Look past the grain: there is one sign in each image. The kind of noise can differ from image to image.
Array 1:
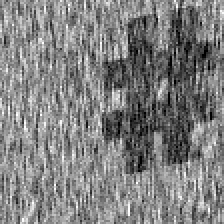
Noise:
streaked along the columns
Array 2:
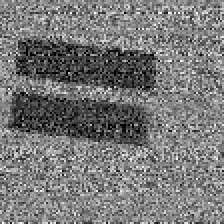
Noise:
rows of uneven size
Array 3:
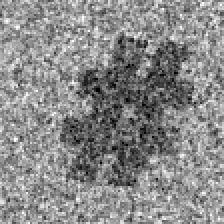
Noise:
blotchy
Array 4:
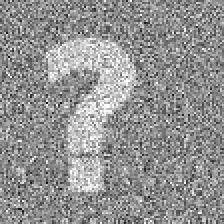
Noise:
low rank plus noise
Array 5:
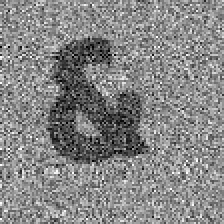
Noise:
low rank plus noise
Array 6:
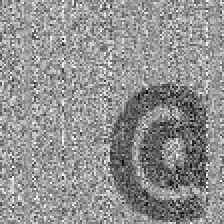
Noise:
columns of uneven size
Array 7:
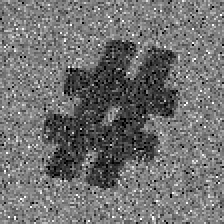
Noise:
heavy tails
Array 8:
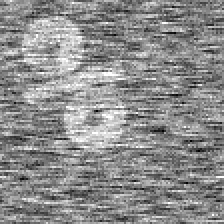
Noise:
streaked along the rows
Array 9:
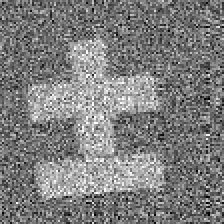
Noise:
low rank plus noise
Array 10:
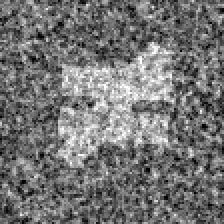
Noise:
blotchy
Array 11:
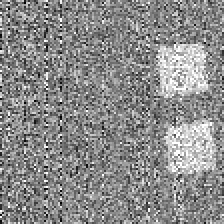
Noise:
columns of uneven size
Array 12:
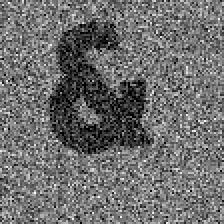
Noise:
independent entries
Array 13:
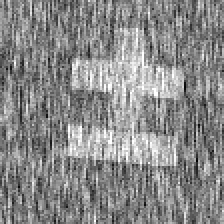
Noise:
streaked along the columns
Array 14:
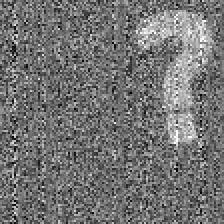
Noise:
columns of uneven size
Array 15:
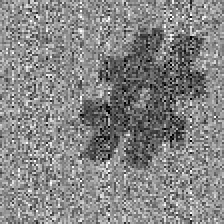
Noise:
columns of uneven size
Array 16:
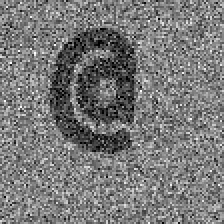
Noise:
independent entries
